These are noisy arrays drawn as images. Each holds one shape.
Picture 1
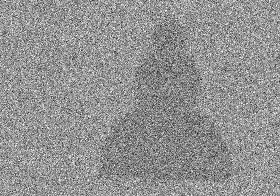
chess pawn
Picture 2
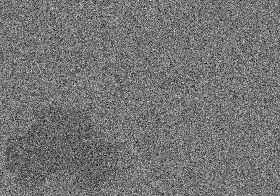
car
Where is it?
bottom left
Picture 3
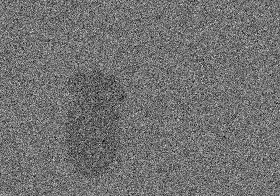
footprint
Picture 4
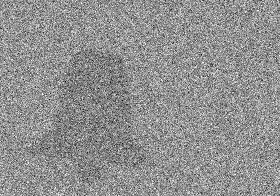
bell
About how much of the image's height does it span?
two thirds
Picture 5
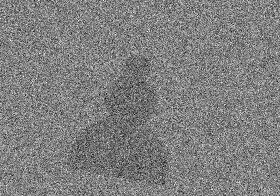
chess pawn
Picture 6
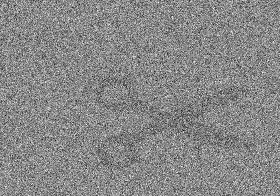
pair of scissors
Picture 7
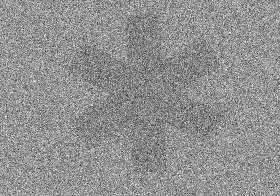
asterisk
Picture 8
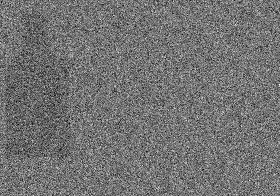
bottle
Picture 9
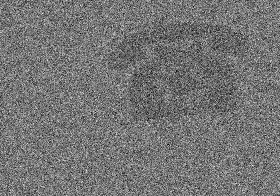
telephone
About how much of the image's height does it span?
half
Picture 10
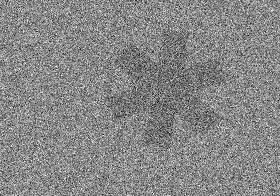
asterisk
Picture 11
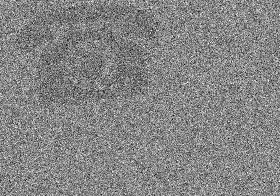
telephone
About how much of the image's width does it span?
half
